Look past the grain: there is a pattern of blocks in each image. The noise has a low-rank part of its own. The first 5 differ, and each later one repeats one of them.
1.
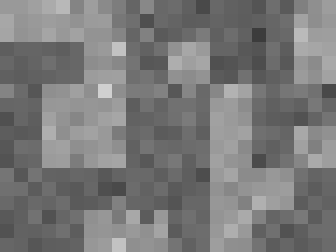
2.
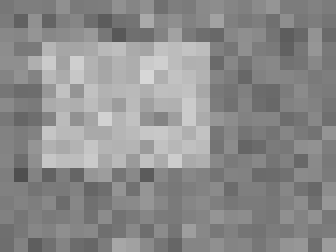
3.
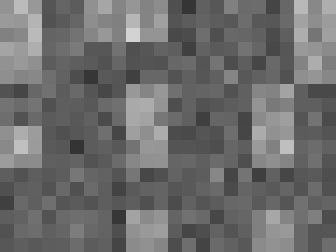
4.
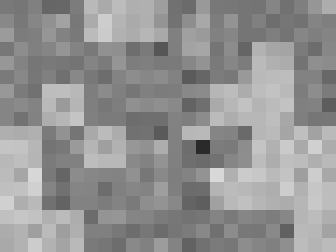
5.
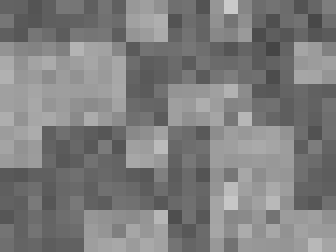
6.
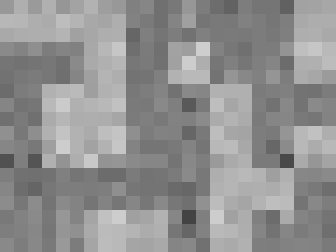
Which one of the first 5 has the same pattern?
1
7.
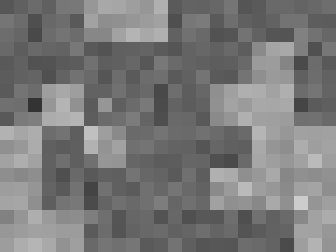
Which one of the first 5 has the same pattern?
4
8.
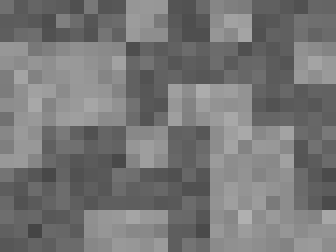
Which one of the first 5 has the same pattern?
5
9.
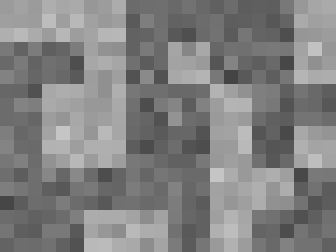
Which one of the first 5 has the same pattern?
1
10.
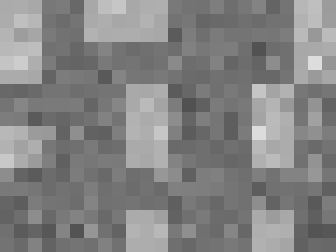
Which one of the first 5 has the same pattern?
3
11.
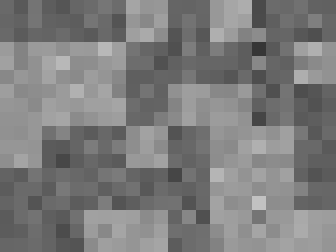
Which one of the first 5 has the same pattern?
5
